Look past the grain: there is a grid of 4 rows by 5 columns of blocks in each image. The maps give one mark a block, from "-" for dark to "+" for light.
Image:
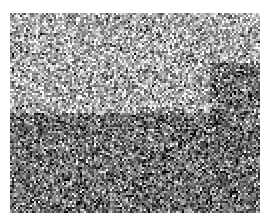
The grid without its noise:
+++++
++++-
-----
-----
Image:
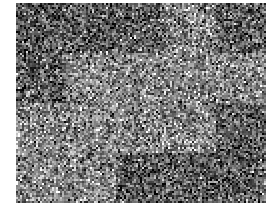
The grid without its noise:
---+-
-++++
++++-
++---
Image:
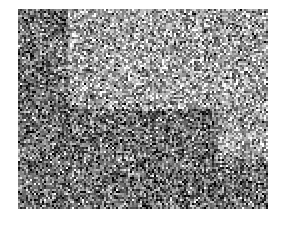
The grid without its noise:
-++++
-++++
----+
-----
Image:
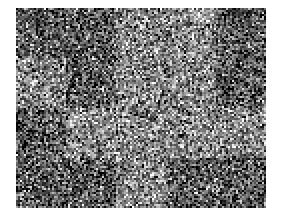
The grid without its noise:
--++-
+-++-
-++++
--+--
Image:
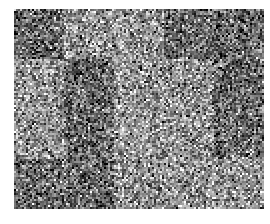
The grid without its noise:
-++--
+-++-
+-++-
--+++
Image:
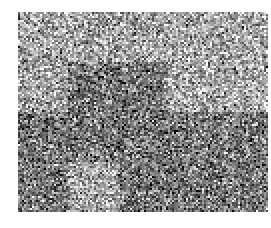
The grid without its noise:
+++++
+--++
-----
-+---
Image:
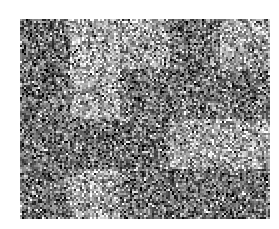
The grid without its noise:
-++-+
-+---
---++
-+---
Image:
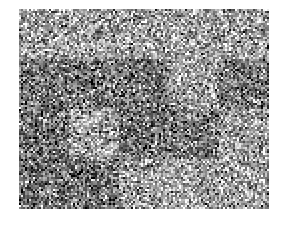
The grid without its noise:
+++++
---+-
-+--+
--+++
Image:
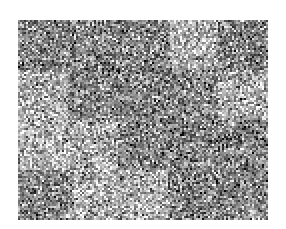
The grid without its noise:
---+-
+---+
++---
-++--
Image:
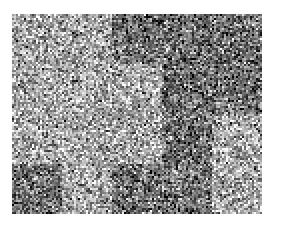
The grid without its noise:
++---
+++--
+++-+
-+--+
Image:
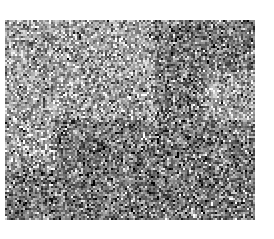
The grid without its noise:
+++--
+++-+
+----
-----
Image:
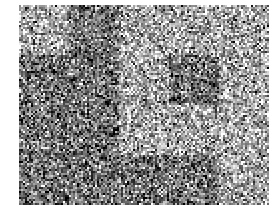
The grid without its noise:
+-+++
--+-+
--+++
----+
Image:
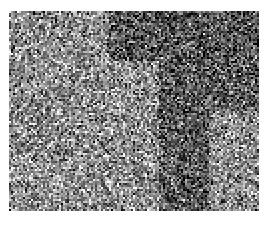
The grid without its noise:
++---
+++--
+++-+
+++-+
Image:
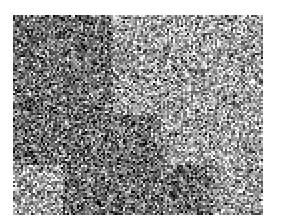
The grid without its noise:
--+++
--+++
---++
+---+
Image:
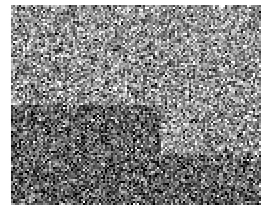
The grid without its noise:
+++++
+++++
---++
-----
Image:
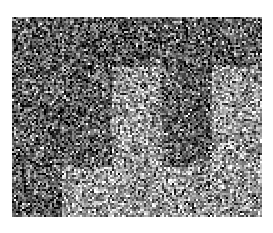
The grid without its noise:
-----
--+-+
--+-+
-++++
